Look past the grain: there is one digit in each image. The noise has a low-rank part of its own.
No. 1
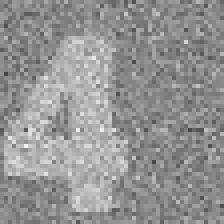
4
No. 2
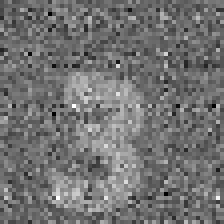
3
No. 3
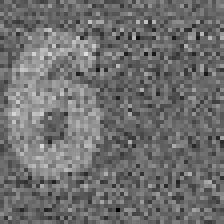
6
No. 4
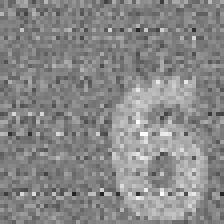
6
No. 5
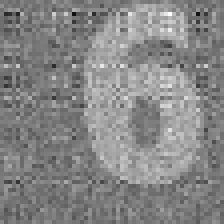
6
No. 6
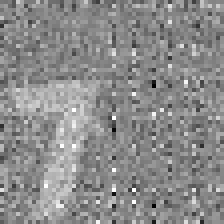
7
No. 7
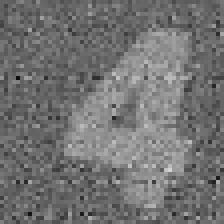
4
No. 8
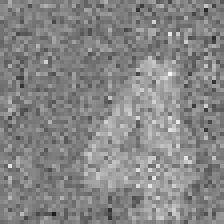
4
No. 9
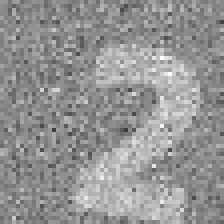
2
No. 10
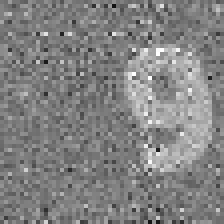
9
